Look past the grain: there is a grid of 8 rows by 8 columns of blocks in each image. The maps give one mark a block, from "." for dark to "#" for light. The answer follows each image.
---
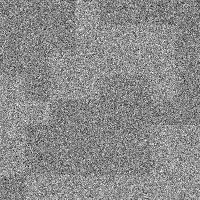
. . . # . . . .
. . . # # # # .
. . # # # # # .
# . # # . . # .
# # . . . . . .
# . . . . . # #
# . . . . . # #
. # # # # # # #
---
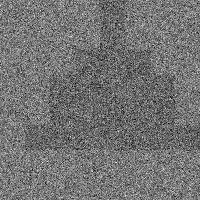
# # # # . # # #
# # # # . # # #
# # # . . . # #
# # . . . . . #
# # . . . . . #
# . . . . . . .
# # # # # # # #
# # # # # # # #
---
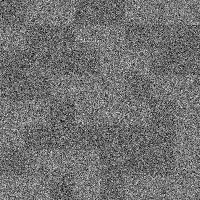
. # # . . # # #
# . . # # . . .
. . . . # # . .
. . # # # . # #
# # . # # # . #
# . . . . . . #
. # # # . . . #
# # . # . # # #
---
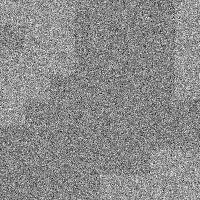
# # # . . . . #
. # # . . . . #
# # # . . . . #
# # . . . . . #
# . . . . . . .
. . . . . . . .
. . . . . . # #
. . . . # # # #
